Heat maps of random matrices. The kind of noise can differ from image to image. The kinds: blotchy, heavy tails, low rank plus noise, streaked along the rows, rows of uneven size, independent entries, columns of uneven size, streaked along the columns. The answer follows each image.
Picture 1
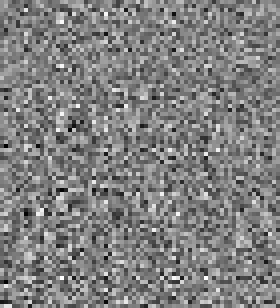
low rank plus noise
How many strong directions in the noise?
three or four
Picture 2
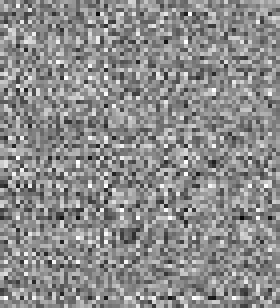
low rank plus noise
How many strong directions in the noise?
three or four
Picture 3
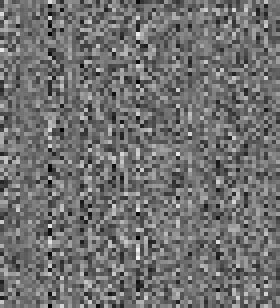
columns of uneven size
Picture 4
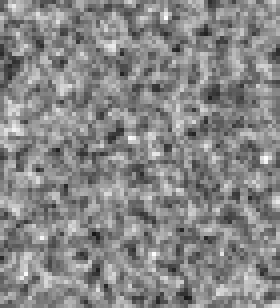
blotchy
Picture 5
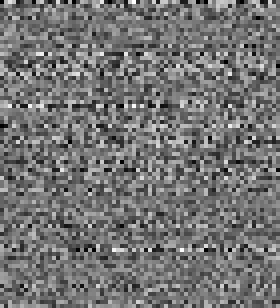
rows of uneven size
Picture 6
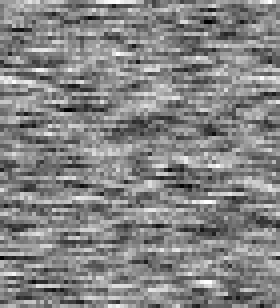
streaked along the rows
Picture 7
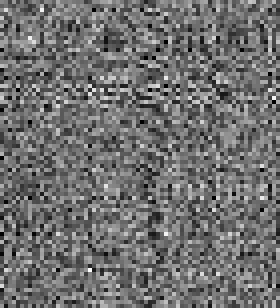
low rank plus noise
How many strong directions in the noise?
three or four
